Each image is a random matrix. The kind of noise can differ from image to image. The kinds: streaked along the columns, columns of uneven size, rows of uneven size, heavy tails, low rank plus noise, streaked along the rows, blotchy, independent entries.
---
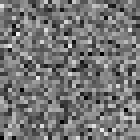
independent entries
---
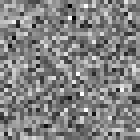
independent entries
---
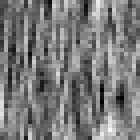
streaked along the columns
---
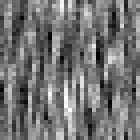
streaked along the columns
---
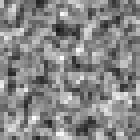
blotchy
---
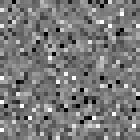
heavy tails
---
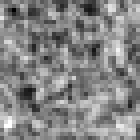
blotchy
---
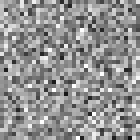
independent entries
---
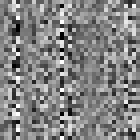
columns of uneven size
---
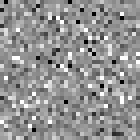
heavy tails
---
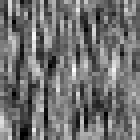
streaked along the columns
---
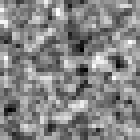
blotchy
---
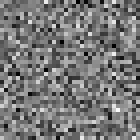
independent entries
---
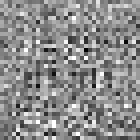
low rank plus noise
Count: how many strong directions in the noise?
three or four
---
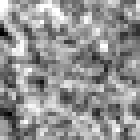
blotchy
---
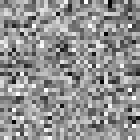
low rank plus noise
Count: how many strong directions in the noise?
five to eight
